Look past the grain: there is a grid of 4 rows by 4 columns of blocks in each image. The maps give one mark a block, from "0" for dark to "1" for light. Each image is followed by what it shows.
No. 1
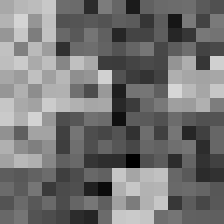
1 0 0 0
1 1 0 1
1 0 0 0
0 0 1 0
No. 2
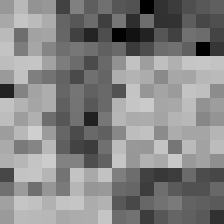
1 0 0 0
1 0 1 1
1 0 1 1
1 1 0 0
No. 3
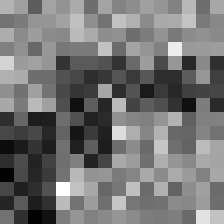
1 1 1 1
1 0 0 0
0 0 1 1
0 1 1 1
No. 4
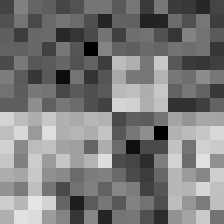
0 0 0 0
0 0 1 0
1 1 0 1
1 0 0 1
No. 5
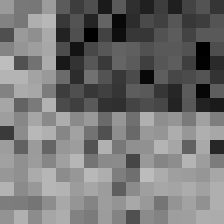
1 0 0 0
1 0 0 0
1 1 1 1
1 1 1 1
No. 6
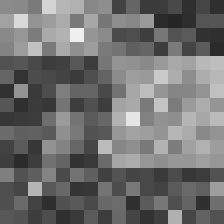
1 1 0 0
0 0 1 1
0 0 1 1
0 0 0 0
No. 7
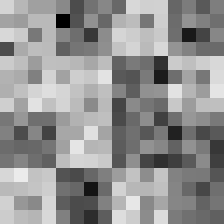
1 0 1 0
1 1 0 1
0 1 0 0
1 0 1 0
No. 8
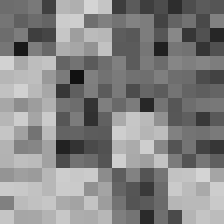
0 1 0 0
1 0 0 0
1 0 1 0
1 1 0 1
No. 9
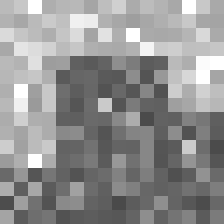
1 1 1 1
1 0 0 1
1 0 0 0
0 0 0 0
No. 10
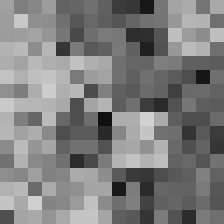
1 0 0 1
1 1 0 0
1 0 1 0
1 1 0 0
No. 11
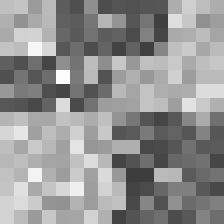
1 0 0 1
0 0 1 1
1 1 0 0
1 1 0 0
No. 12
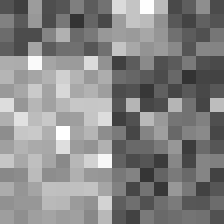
0 0 1 0
1 1 0 0
1 1 0 0
1 1 0 0
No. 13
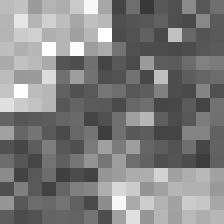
1 1 0 0
1 0 0 0
0 0 0 0
0 0 1 1
